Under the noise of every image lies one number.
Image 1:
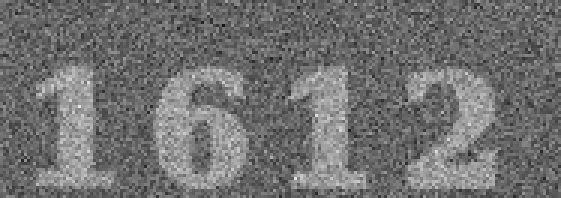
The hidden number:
1612
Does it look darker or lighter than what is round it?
lighter
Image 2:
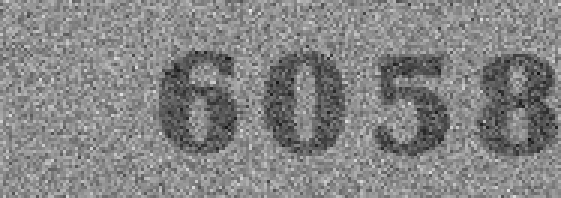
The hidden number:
6058
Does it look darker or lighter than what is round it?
darker
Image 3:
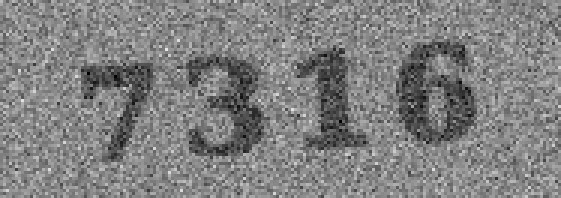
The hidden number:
7316
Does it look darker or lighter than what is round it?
darker
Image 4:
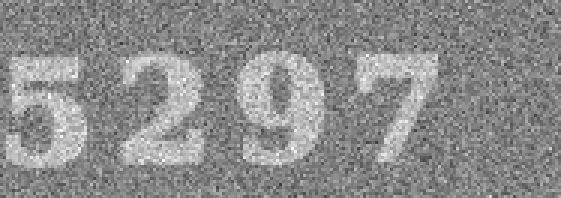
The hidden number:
5297
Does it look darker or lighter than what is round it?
lighter
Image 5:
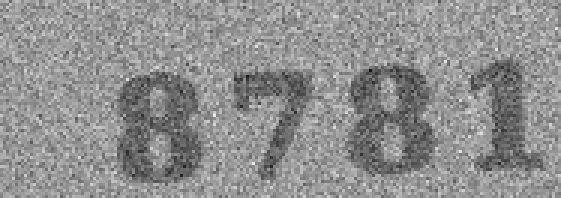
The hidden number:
8781
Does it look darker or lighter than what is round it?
darker
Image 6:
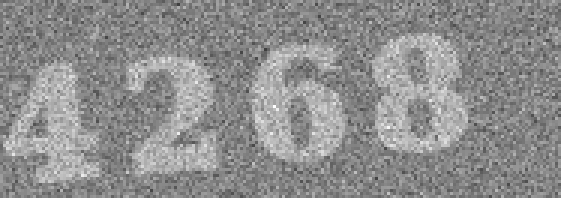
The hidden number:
4268
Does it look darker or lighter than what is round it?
lighter
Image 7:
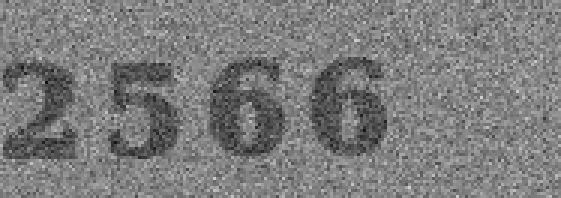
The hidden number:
2566
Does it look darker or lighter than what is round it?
darker
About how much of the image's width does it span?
two thirds
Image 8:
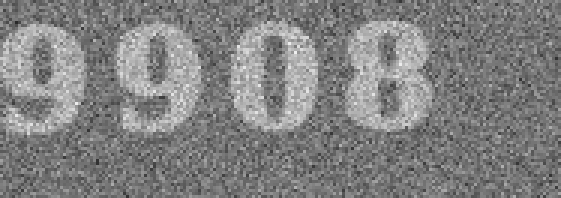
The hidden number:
9908
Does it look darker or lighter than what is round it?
lighter
